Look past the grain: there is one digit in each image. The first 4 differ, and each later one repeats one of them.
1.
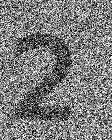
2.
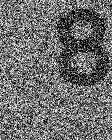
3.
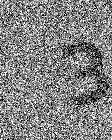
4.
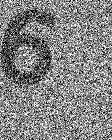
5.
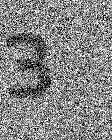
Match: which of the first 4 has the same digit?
3
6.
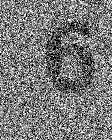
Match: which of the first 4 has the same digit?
4
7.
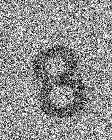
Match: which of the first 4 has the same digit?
2
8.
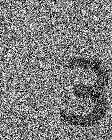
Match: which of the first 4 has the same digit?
3
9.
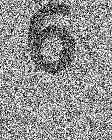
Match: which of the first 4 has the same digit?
4
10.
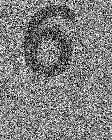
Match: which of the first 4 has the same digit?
4
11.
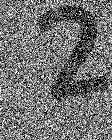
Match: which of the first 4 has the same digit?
1
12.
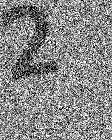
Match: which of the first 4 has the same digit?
1
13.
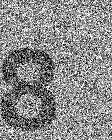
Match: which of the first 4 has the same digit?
2
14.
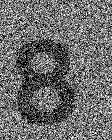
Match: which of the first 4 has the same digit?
2
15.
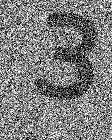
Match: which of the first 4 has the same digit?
3
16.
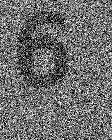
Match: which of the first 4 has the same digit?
4
